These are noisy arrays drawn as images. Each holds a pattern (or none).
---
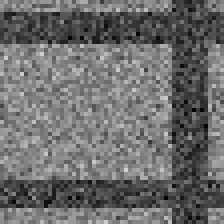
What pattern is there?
bands of rows crossing bands of columns
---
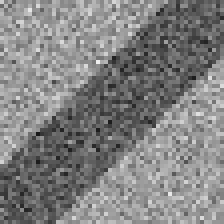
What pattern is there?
a diagonal band
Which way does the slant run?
bottom left to top right
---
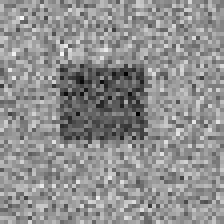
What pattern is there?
one block
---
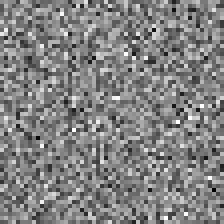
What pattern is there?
only noise
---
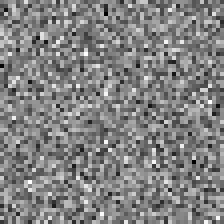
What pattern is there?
only noise
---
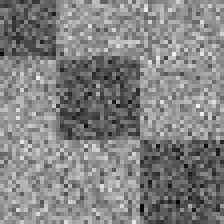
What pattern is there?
blocks along the diagonal
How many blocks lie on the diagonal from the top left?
3
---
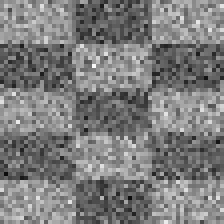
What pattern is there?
a checkerboard
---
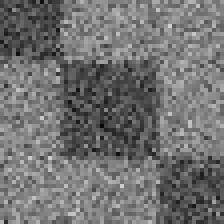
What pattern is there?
blocks along the diagonal
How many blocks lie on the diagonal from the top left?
3
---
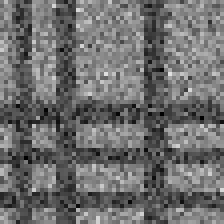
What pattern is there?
bands of rows crossing bands of columns
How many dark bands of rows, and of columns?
3 and 3
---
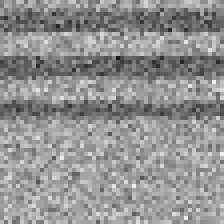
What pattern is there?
bands of rows
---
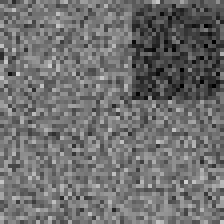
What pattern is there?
one block
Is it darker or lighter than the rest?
darker
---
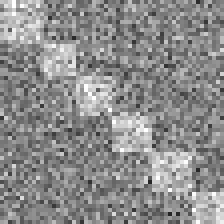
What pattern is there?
blocks along the diagonal
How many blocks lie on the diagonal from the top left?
6
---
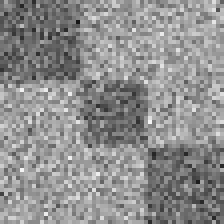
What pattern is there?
blocks along the diagonal
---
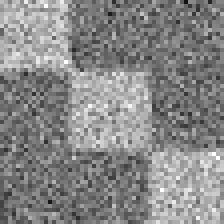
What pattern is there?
blocks along the diagonal
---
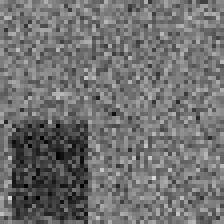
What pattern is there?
one block
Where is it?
bottom left
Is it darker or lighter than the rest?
darker
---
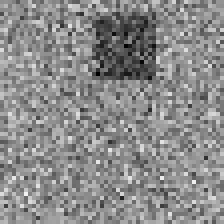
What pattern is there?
one block
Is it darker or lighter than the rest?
darker
